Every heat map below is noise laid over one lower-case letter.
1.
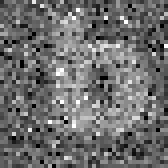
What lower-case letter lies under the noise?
b
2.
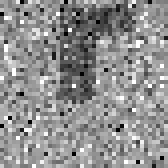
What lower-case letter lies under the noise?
r
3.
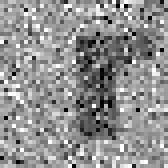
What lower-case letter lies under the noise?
r
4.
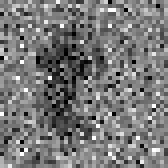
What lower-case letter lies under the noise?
t
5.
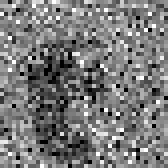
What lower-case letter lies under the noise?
t
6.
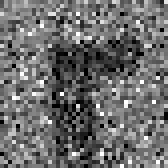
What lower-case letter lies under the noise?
r
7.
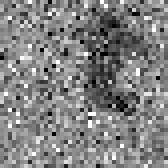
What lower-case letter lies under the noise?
t
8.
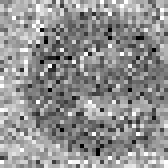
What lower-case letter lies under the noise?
e
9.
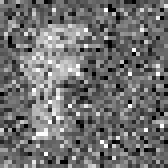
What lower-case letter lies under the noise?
f
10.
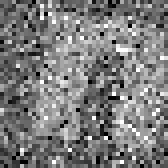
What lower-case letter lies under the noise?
n
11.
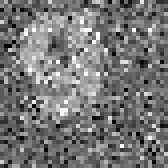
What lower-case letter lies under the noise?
g
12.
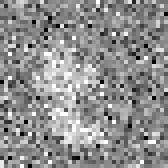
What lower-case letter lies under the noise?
t
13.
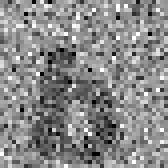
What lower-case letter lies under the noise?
b
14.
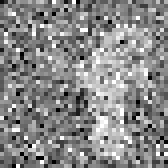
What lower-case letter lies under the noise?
f
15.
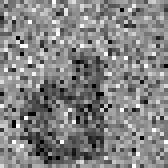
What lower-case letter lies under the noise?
d
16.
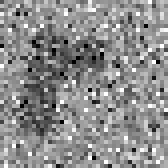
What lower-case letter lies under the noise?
r
